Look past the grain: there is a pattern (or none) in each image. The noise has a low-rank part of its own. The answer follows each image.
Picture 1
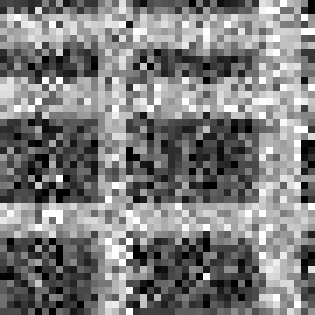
bands of rows crossing bands of columns
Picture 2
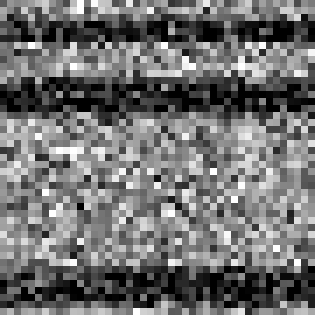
bands of rows
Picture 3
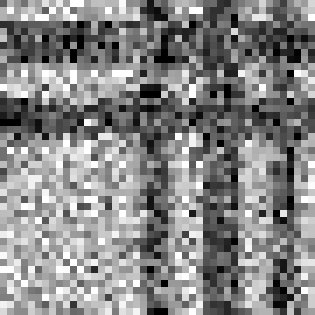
bands of rows crossing bands of columns
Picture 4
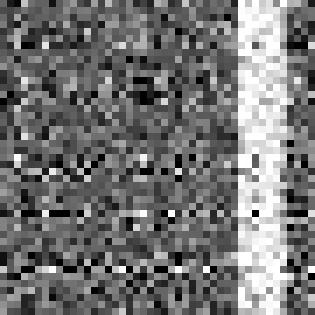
one band of columns
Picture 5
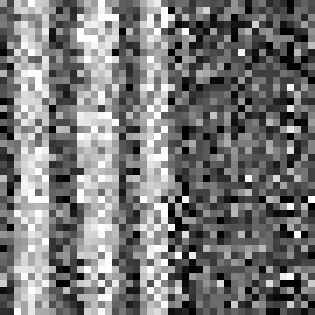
bands of columns
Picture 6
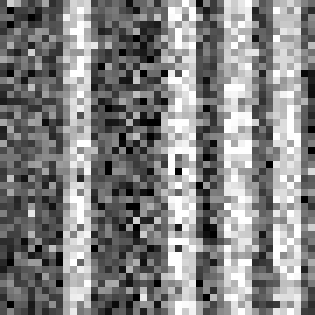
bands of columns
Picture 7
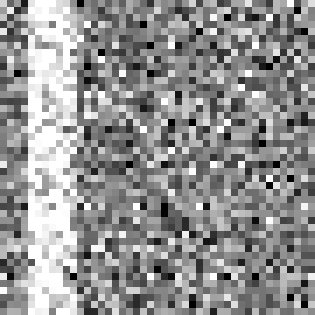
one band of columns
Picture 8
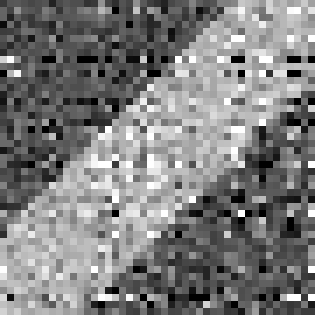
a diagonal band
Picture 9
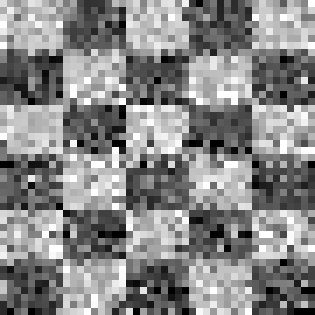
a checkerboard
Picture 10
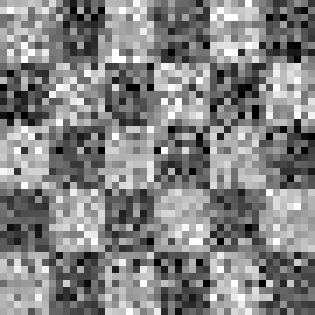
a checkerboard
